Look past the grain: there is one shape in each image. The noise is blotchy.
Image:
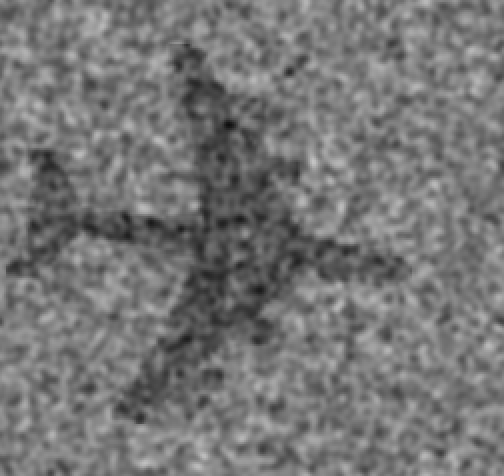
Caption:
dark airplane
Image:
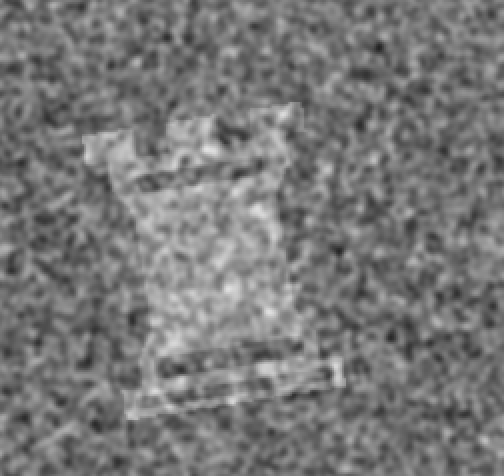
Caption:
light chess rook
